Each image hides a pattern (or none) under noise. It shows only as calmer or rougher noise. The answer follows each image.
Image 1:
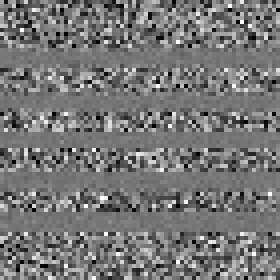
bands of rows
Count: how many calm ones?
5
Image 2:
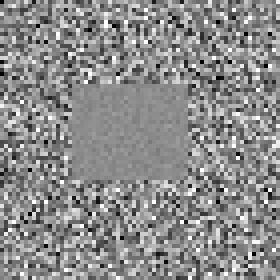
one block
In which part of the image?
centre
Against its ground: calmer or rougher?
calmer
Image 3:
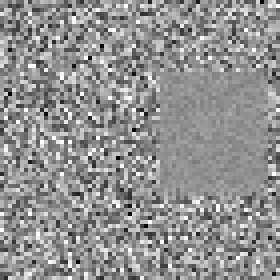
one block
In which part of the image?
middle right
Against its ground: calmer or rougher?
calmer
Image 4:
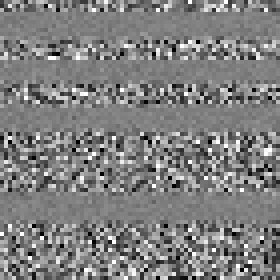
bands of rows
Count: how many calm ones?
4
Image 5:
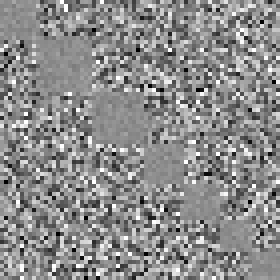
blocks along the diagonal
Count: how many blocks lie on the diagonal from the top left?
7
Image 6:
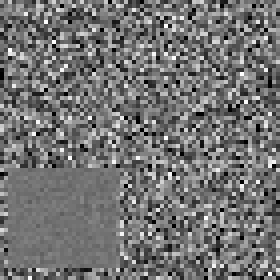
one block
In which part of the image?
bottom left
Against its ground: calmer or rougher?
calmer
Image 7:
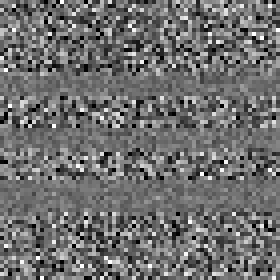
bands of rows
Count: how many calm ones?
3
